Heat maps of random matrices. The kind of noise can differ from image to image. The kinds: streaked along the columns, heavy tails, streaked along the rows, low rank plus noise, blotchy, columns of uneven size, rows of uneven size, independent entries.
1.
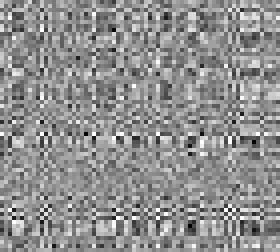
low rank plus noise
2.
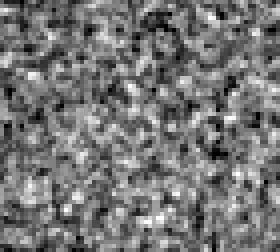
blotchy
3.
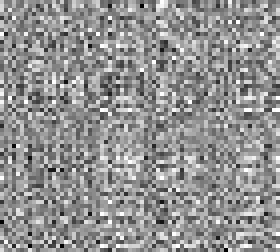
low rank plus noise
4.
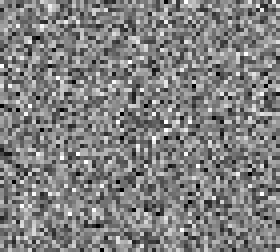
independent entries
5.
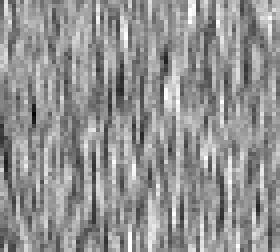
streaked along the columns
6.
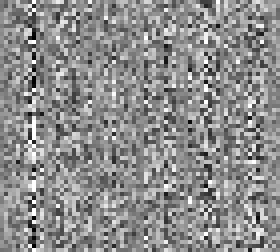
columns of uneven size
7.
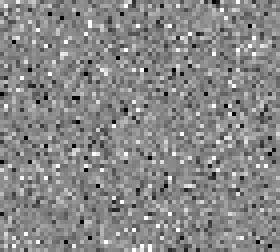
heavy tails
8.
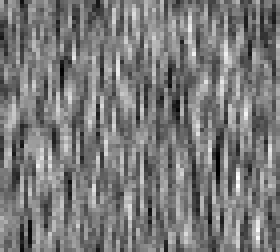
streaked along the columns
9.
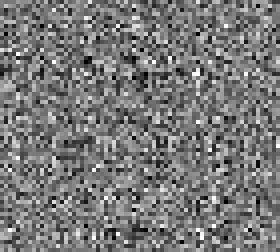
low rank plus noise
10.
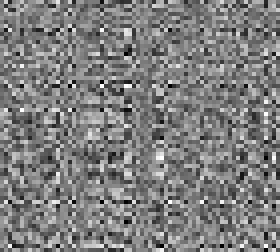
low rank plus noise
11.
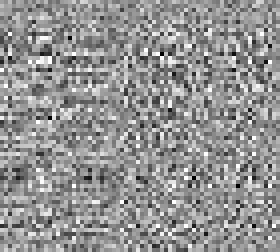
low rank plus noise
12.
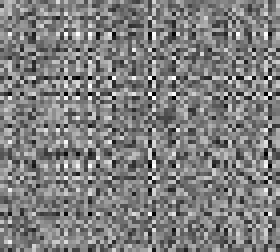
low rank plus noise
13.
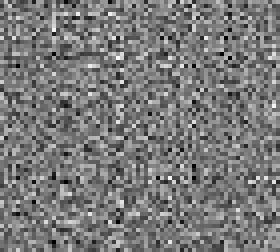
low rank plus noise
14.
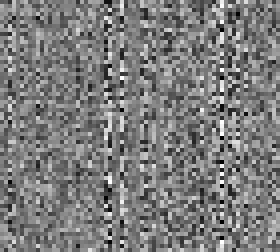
columns of uneven size
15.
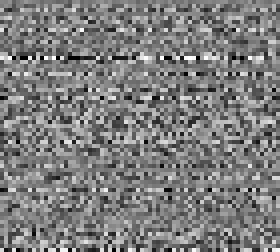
rows of uneven size
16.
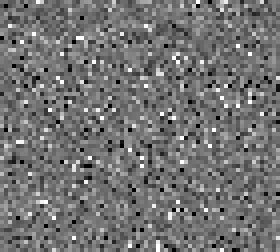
heavy tails
